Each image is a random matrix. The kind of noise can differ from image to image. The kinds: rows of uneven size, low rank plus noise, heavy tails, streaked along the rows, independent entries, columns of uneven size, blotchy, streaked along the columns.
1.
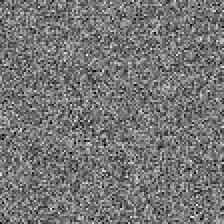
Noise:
independent entries
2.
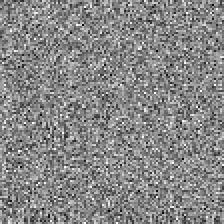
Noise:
low rank plus noise
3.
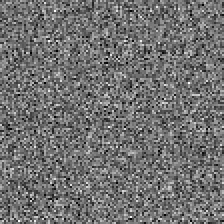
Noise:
low rank plus noise
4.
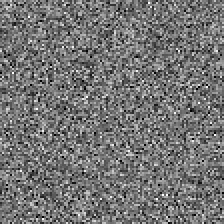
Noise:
low rank plus noise
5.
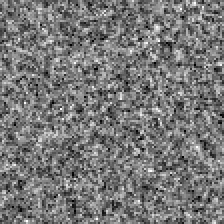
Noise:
blotchy
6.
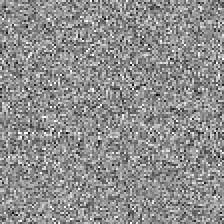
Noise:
low rank plus noise
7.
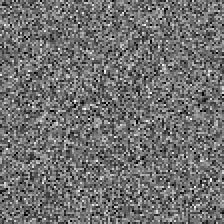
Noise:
independent entries
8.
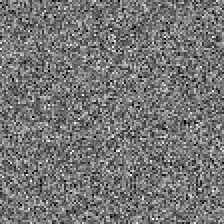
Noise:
low rank plus noise
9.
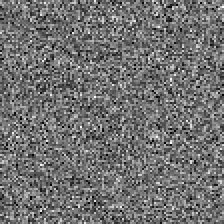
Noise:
low rank plus noise
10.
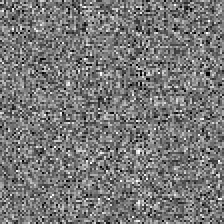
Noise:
low rank plus noise
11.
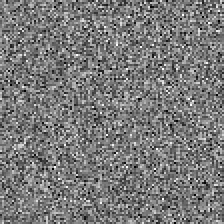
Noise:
independent entries
